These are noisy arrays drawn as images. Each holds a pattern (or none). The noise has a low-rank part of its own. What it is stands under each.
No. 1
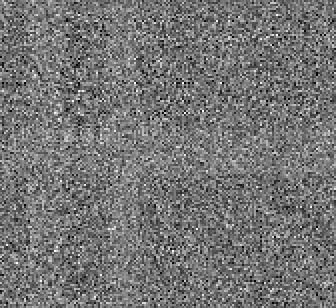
bands of rows crossing bands of columns
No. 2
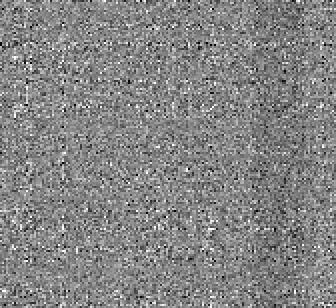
one band of columns
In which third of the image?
right
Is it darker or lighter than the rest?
darker
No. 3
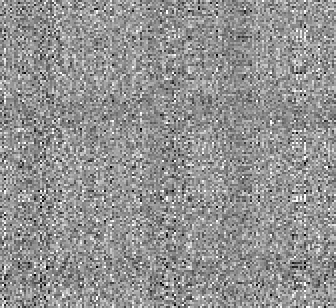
bands of rows crossing bands of columns
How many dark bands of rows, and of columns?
2 and 3
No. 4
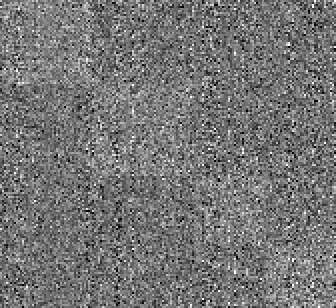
blocks along the diagonal
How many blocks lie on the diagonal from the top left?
4
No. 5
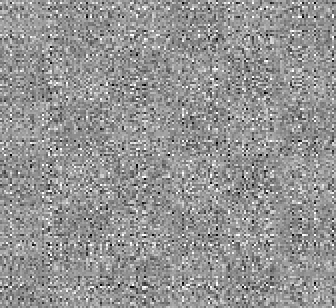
a checkerboard
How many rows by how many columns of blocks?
6 by 6
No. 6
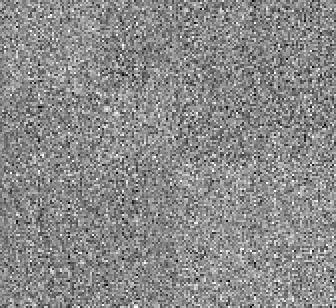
blocks along the diagonal
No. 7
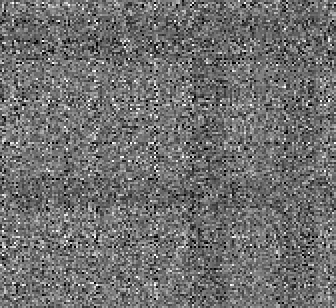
bands of rows crossing bands of columns
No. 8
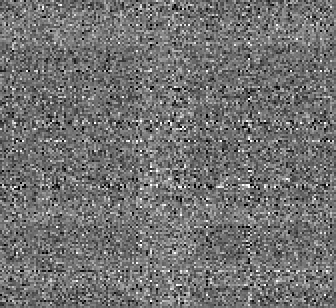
bands of rows crossing bands of columns
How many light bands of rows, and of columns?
3 and 1
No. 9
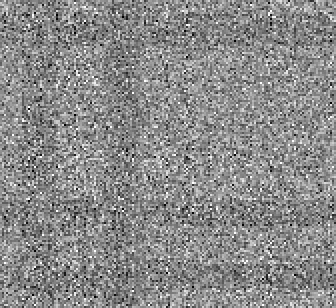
bands of rows crossing bands of columns
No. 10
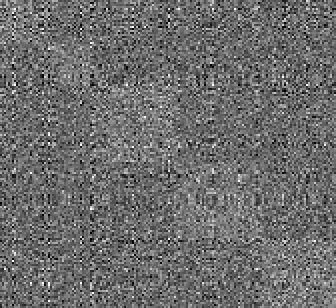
blocks along the diagonal
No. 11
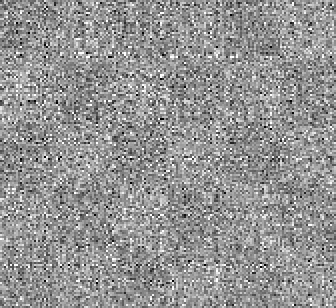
a checkerboard
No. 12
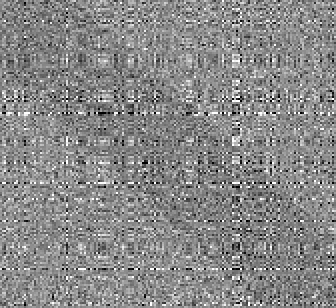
a diagonal band
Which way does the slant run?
top left to bottom right
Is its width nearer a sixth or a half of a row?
a half
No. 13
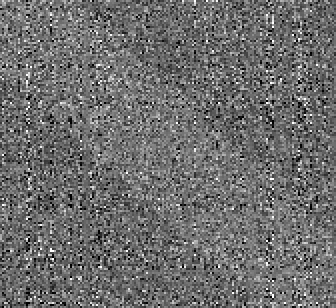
a diagonal band
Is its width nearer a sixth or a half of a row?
a half
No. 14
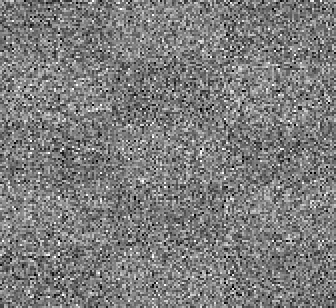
a checkerboard
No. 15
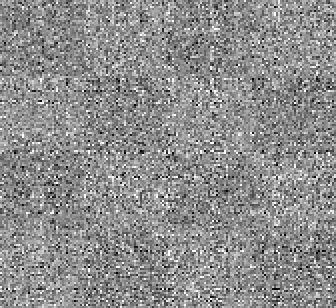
a checkerboard
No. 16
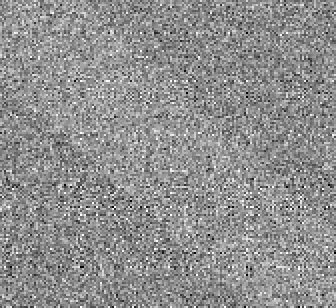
a diagonal band
